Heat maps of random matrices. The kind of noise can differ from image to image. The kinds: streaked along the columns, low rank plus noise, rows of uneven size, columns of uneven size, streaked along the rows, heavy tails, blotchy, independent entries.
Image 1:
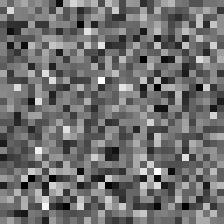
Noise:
low rank plus noise
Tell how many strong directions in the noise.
one
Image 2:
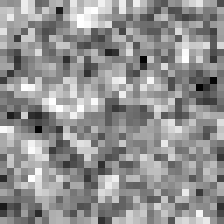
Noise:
blotchy
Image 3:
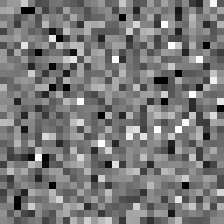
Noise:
heavy tails
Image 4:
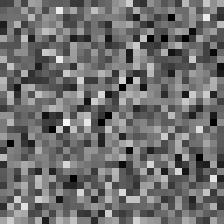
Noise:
independent entries
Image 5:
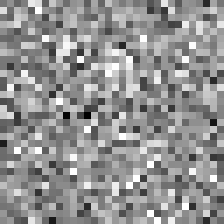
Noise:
independent entries
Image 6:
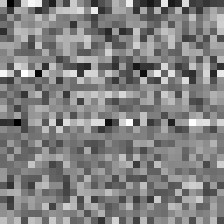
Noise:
rows of uneven size
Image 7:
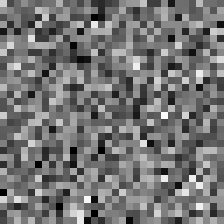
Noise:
independent entries
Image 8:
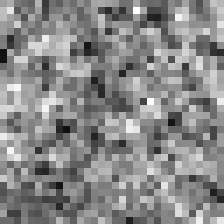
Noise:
blotchy
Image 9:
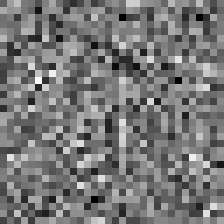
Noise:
low rank plus noise
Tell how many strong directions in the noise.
five to eight
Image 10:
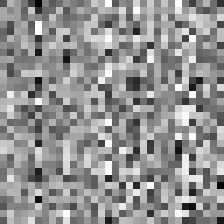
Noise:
columns of uneven size
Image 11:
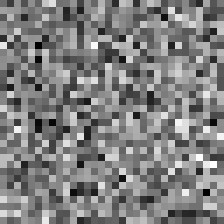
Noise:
independent entries
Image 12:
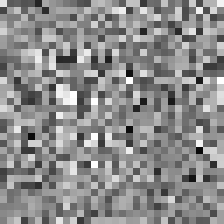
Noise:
low rank plus noise
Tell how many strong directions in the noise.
two
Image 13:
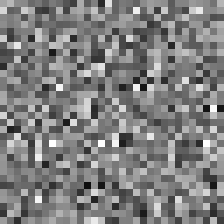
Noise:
low rank plus noise
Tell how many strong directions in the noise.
five to eight
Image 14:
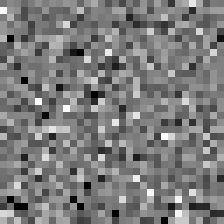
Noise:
heavy tails
